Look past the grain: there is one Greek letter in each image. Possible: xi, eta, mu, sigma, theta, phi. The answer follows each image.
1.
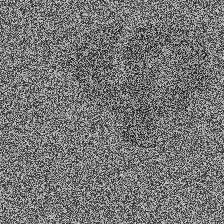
phi
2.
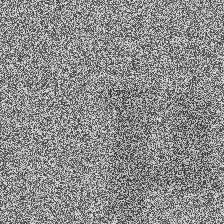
mu
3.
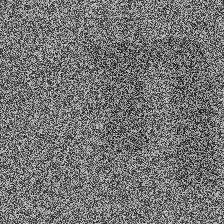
eta
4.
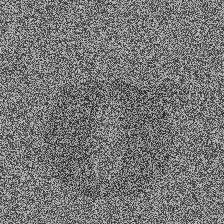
sigma
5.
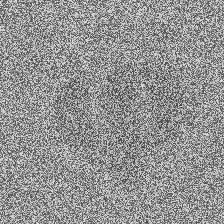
phi
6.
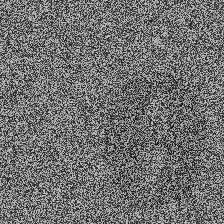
theta
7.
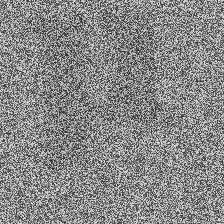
mu
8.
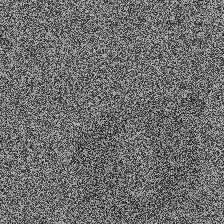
sigma
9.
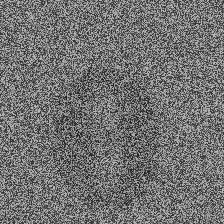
theta
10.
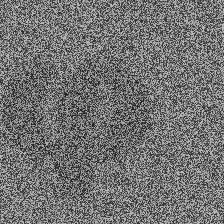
phi
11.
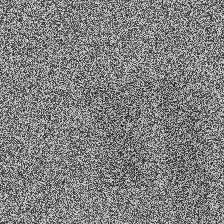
eta
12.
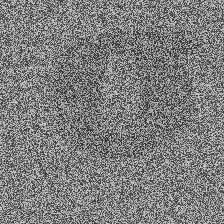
sigma
